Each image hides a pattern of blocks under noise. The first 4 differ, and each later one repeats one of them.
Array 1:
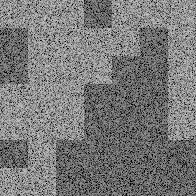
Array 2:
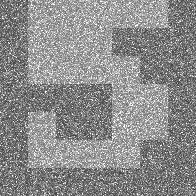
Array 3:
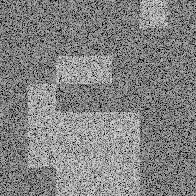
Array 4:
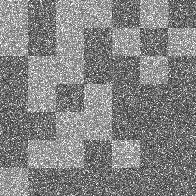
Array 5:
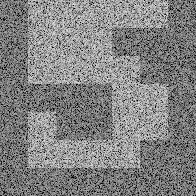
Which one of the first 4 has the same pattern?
2
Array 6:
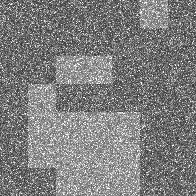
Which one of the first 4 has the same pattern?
3
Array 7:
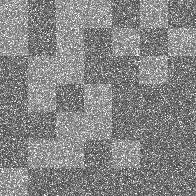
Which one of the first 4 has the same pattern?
4
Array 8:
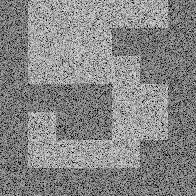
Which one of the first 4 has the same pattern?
2
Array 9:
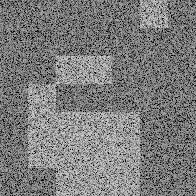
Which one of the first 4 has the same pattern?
3
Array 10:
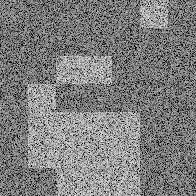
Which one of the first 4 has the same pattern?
3
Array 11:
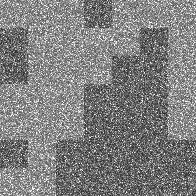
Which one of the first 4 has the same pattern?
1
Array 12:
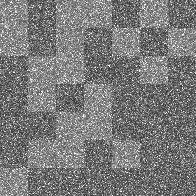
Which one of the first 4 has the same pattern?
4
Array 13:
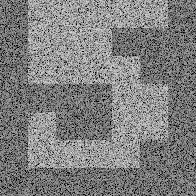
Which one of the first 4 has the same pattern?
2
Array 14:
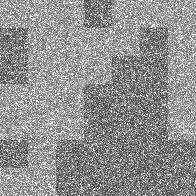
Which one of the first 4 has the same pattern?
1
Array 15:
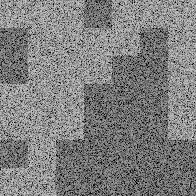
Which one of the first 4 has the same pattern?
1
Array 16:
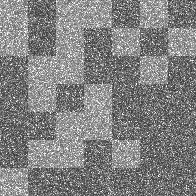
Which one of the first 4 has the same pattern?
4
